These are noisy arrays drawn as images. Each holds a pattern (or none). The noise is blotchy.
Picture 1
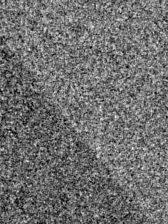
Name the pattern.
a sharp edge
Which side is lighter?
top right
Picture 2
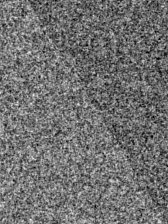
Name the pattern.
a sharp edge
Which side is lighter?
bottom left
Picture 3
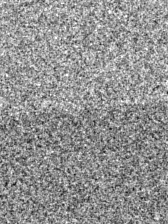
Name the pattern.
a sharp edge
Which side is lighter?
top
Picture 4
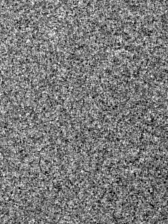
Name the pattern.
a smooth slope
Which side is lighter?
top left
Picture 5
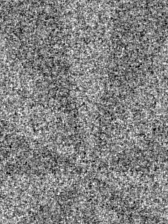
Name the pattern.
spokes from one point
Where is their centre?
bottom middle
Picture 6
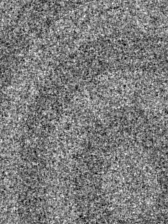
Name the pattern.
rings round one point
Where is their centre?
bottom right
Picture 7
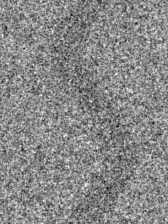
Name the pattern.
a wavy band
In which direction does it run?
top to bottom
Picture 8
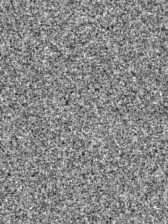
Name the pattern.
only noise
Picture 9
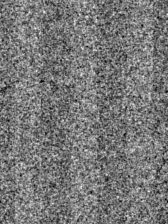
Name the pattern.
vertical stripes
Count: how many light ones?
3
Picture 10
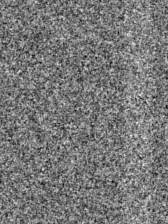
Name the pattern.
one vertical stripe
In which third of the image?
right
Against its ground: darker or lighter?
lighter
